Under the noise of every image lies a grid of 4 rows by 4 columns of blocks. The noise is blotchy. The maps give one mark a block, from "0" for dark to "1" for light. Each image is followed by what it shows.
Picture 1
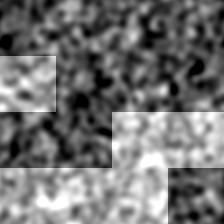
0 0 0 0
1 0 0 0
0 0 1 1
1 1 1 0
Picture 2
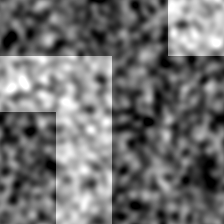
0 0 0 1
1 1 0 0
0 1 0 0
0 1 0 0
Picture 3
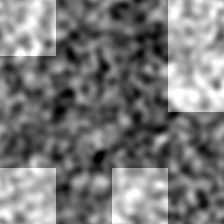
1 0 0 1
0 0 0 1
0 0 0 0
1 0 1 0
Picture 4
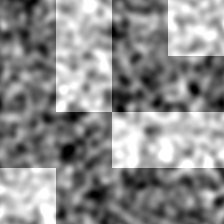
0 1 0 1
0 1 0 0
0 0 1 1
1 0 0 0
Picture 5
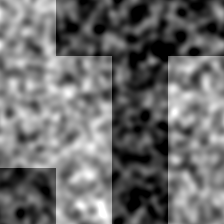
1 0 0 0
1 1 0 1
1 1 0 1
0 1 0 1
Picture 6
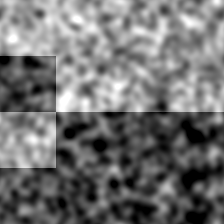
1 1 1 1
0 1 1 1
1 0 0 0
0 0 0 0
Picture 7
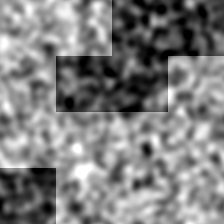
1 1 0 0
1 0 0 1
1 1 1 1
0 1 1 1
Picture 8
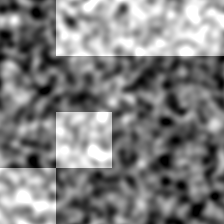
0 1 1 1
0 0 0 0
0 1 0 0
1 0 0 0
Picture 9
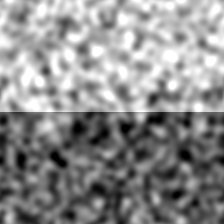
1 1 1 1
1 1 1 1
0 0 0 0
0 0 0 0
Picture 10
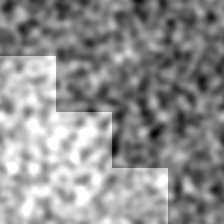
0 0 0 0
1 0 0 0
1 1 0 0
1 1 1 0
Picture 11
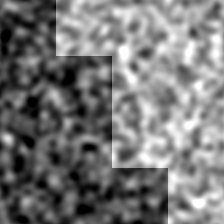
0 1 1 1
0 0 1 1
0 0 1 1
0 0 0 1
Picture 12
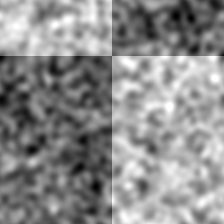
1 1 0 0
0 0 1 1
0 0 1 1
0 0 1 1
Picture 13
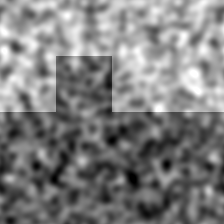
1 1 1 1
1 0 1 1
0 0 0 0
0 0 0 0
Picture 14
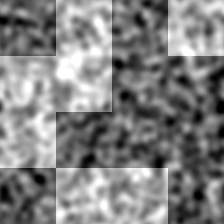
0 1 0 1
1 1 0 0
1 0 0 0
0 1 1 0
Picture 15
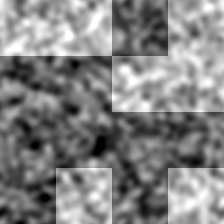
1 1 0 1
0 0 1 1
0 0 0 0
0 1 0 1
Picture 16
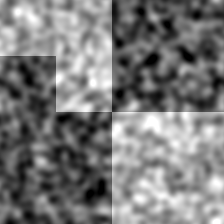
1 1 0 0
0 1 0 0
0 0 1 1
0 0 1 1
